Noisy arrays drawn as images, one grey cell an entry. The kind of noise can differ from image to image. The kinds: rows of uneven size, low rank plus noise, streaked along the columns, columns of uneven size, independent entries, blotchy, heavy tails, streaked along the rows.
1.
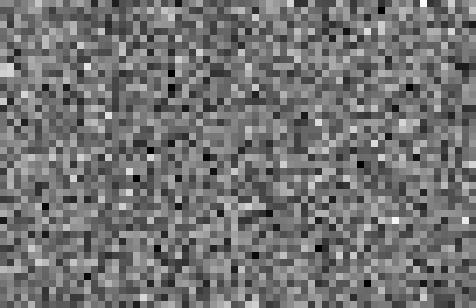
independent entries
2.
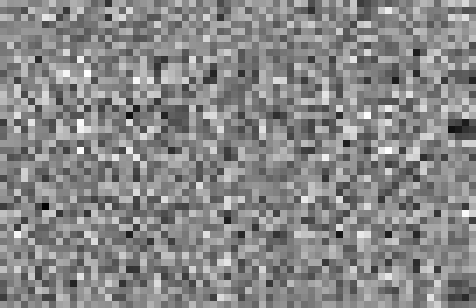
low rank plus noise
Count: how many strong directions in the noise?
five to eight
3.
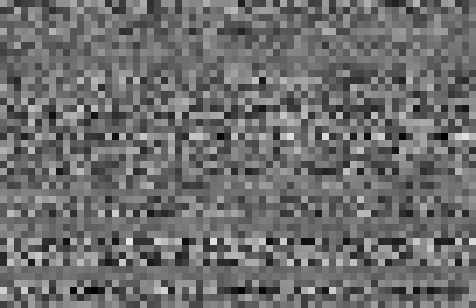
rows of uneven size
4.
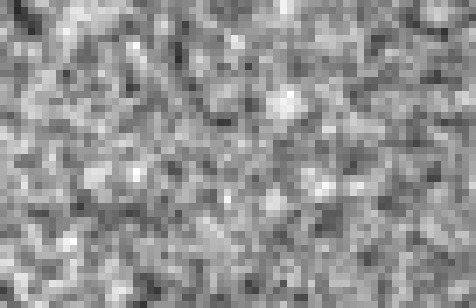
blotchy
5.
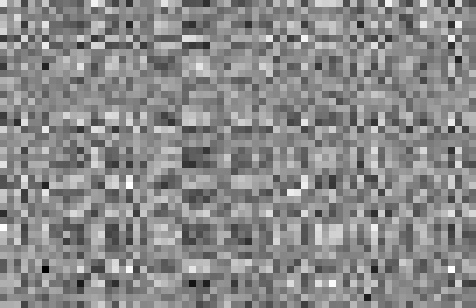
low rank plus noise
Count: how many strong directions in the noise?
one
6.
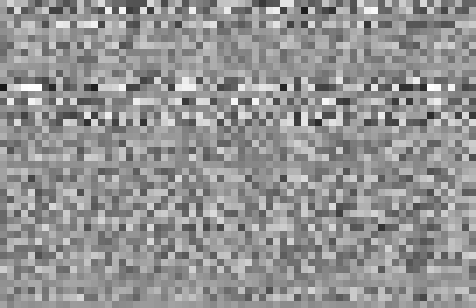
rows of uneven size
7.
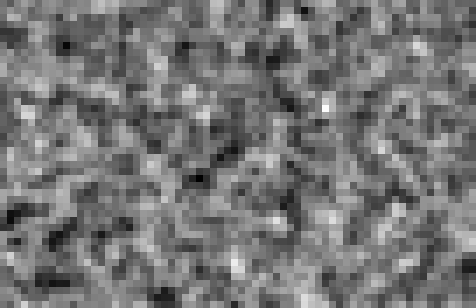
blotchy
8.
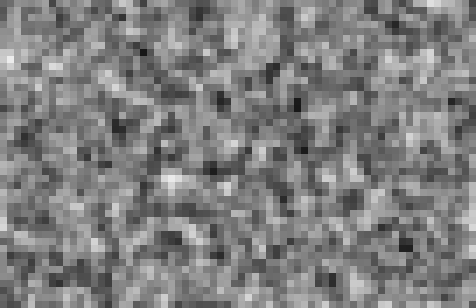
blotchy
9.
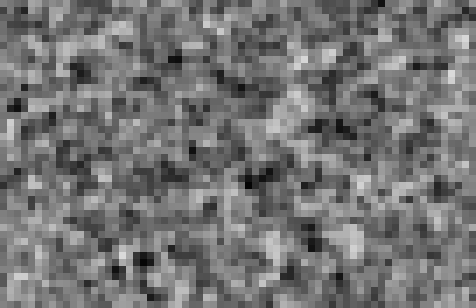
blotchy
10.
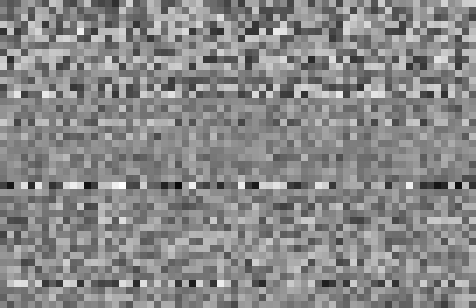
rows of uneven size
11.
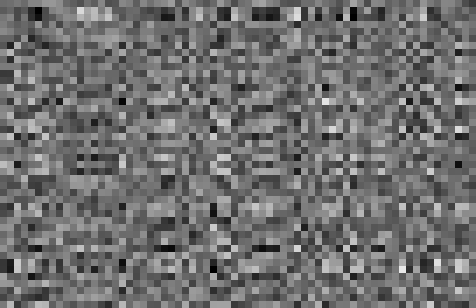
low rank plus noise
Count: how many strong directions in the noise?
two
